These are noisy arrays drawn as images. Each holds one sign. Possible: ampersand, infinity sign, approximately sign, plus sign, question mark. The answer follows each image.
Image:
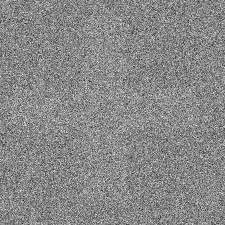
plus sign
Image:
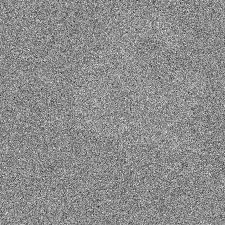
ampersand
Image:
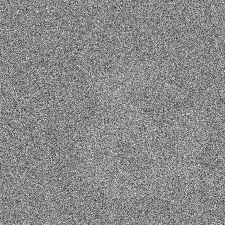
ampersand
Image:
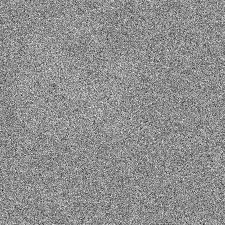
ampersand
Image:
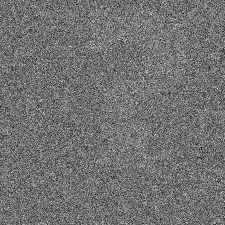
question mark
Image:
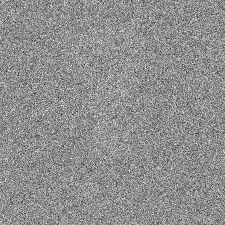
question mark
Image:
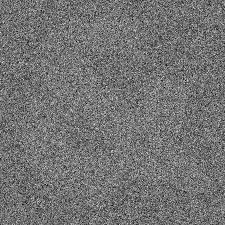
ampersand
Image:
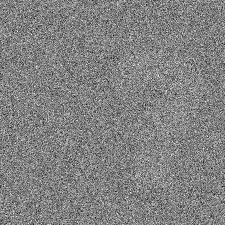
question mark
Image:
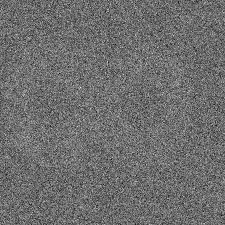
infinity sign
